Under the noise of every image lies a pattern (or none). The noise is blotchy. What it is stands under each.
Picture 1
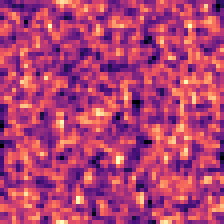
only noise
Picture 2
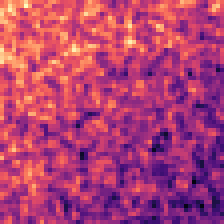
a smooth slope
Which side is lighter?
top left
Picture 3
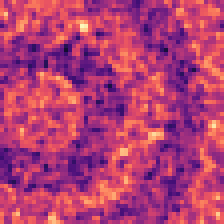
rings round one point
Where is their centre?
middle left
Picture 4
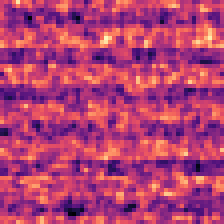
horizontal stripes
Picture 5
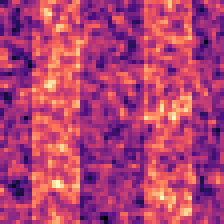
vertical stripes
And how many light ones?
2
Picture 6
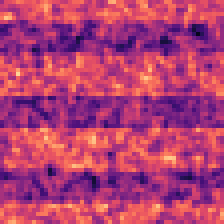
horizontal stripes
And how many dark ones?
3
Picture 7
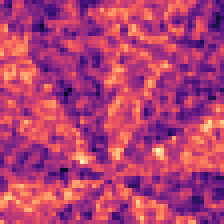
spokes from one point
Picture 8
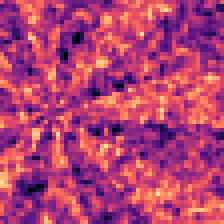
spokes from one point
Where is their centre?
middle left
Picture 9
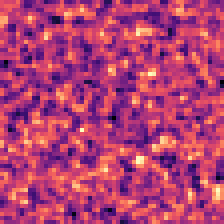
only noise
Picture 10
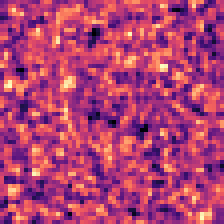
only noise
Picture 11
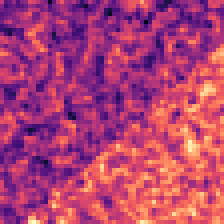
a sharp edge
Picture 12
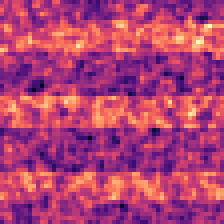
horizontal stripes
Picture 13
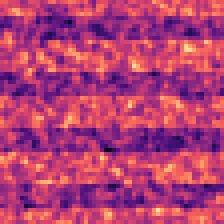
horizontal stripes
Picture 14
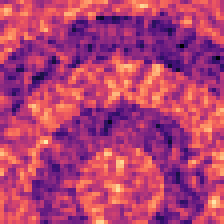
rings round one point
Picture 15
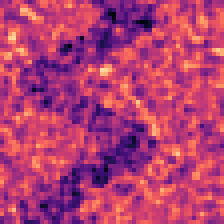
a wavy band
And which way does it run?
top to bottom
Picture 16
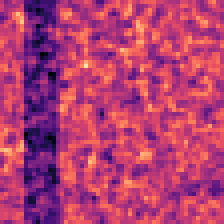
one vertical stripe
